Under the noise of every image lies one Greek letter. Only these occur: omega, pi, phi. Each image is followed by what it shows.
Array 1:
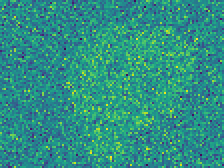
phi
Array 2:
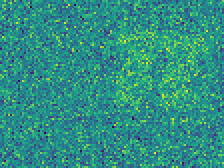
pi
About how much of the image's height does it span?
half
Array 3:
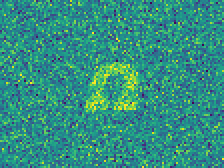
omega
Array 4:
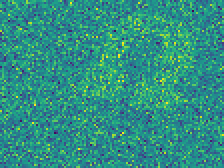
omega
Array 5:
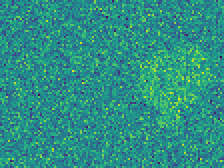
phi
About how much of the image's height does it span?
half
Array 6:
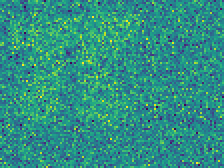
pi
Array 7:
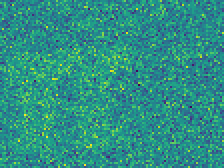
pi
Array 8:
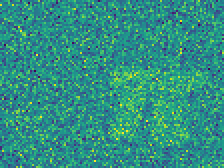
pi
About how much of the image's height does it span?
half
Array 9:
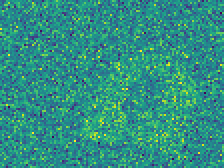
omega
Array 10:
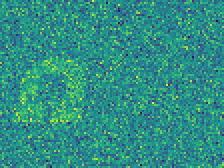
omega
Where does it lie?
middle left
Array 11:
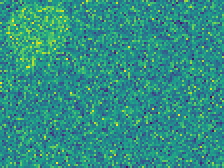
phi
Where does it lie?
top left
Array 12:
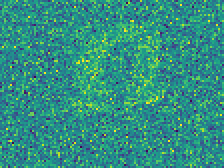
omega
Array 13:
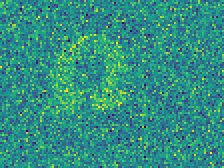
omega
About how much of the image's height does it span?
half
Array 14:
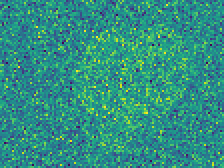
phi
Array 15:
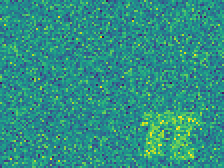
pi
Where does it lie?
bottom right
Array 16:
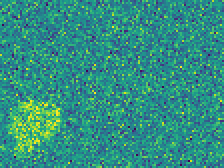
phi
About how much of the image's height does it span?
a third
